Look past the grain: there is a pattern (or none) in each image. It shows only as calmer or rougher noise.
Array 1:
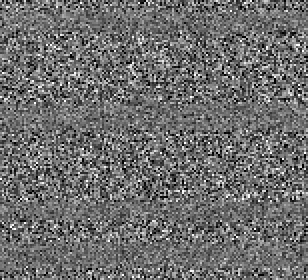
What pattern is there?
bands of rows
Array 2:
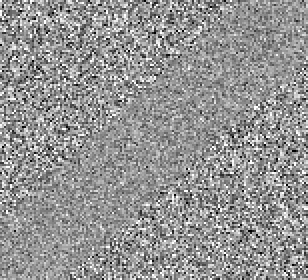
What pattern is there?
a diagonal band
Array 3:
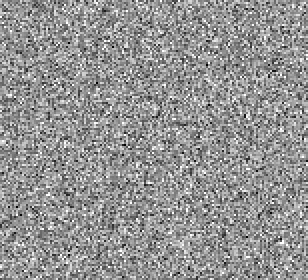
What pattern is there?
only noise
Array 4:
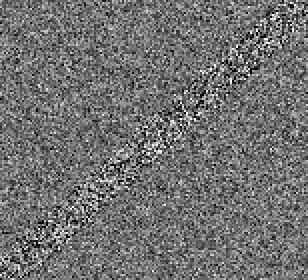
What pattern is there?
a diagonal band
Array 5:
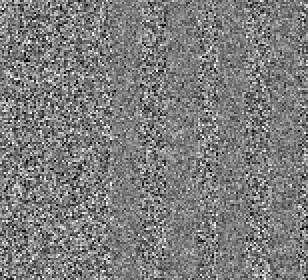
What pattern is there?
bands of columns
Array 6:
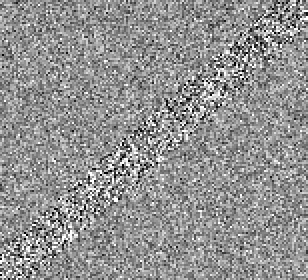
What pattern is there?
a diagonal band
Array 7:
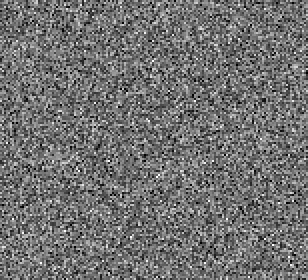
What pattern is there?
only noise
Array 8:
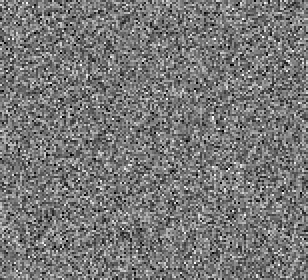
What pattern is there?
only noise
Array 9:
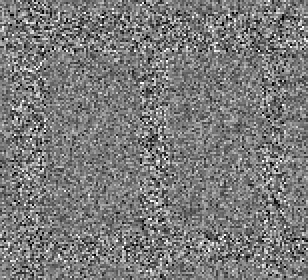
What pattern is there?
bands of rows crossing bands of columns
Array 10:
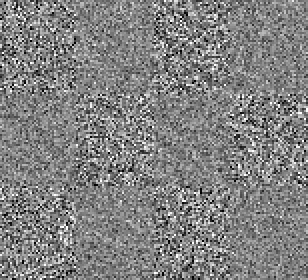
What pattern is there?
a checkerboard
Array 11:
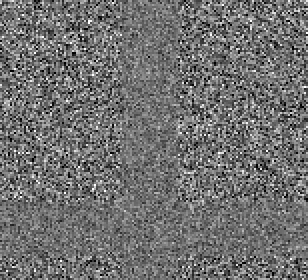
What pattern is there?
bands of rows crossing bands of columns
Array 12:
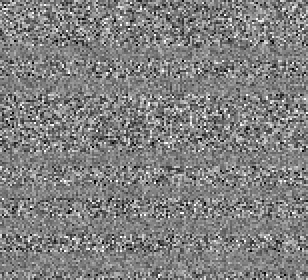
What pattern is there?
bands of rows
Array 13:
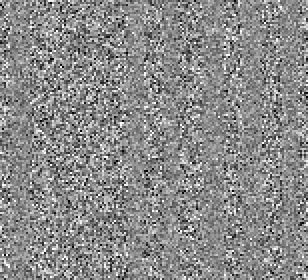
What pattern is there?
bands of columns
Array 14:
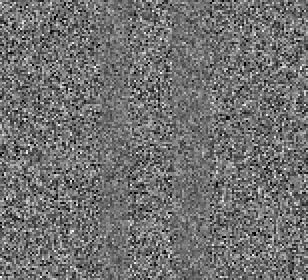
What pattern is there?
bands of columns
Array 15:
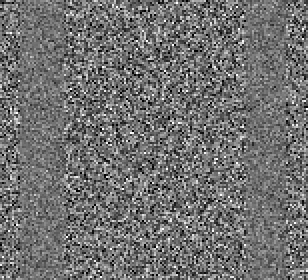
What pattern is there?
bands of columns
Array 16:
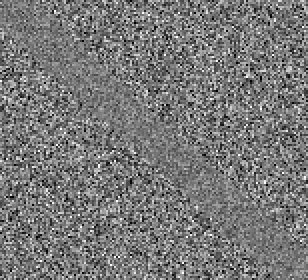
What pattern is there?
a diagonal band
